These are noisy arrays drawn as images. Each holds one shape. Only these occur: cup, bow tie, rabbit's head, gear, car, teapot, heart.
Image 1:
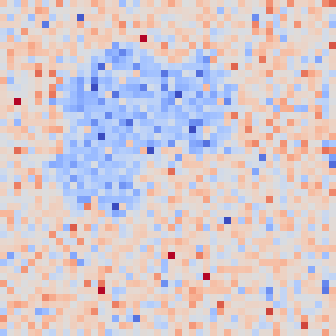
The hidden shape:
car
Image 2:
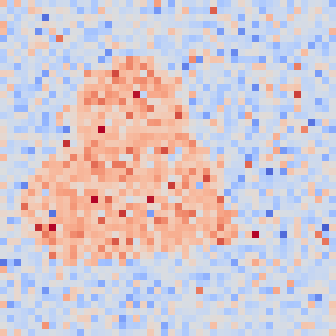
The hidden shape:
heart
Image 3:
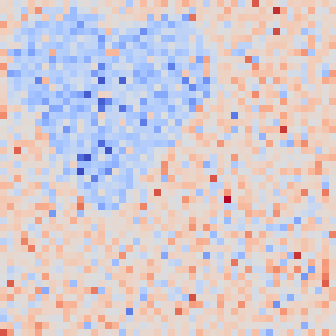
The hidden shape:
heart
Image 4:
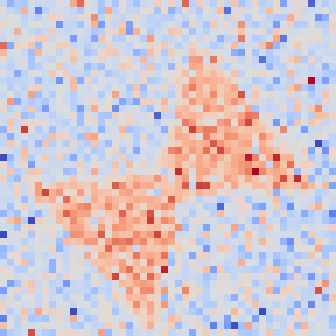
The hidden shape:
bow tie
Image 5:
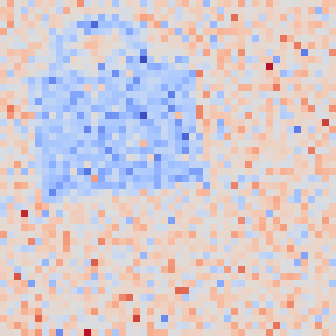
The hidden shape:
cup
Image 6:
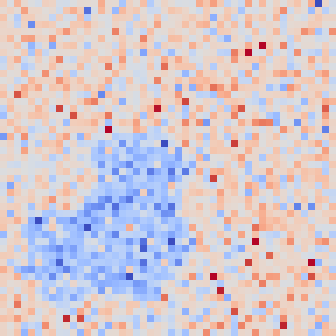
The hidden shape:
car
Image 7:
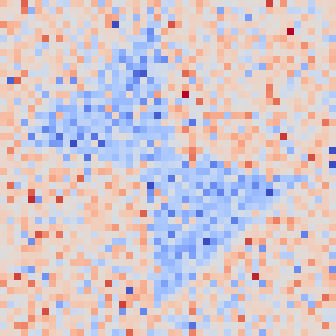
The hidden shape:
bow tie
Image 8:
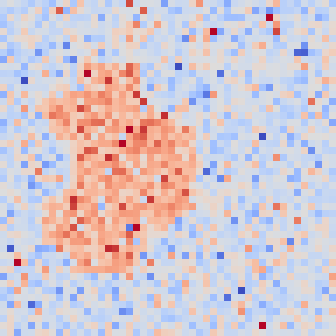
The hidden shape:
car
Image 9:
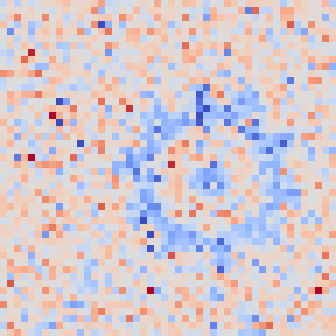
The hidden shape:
gear
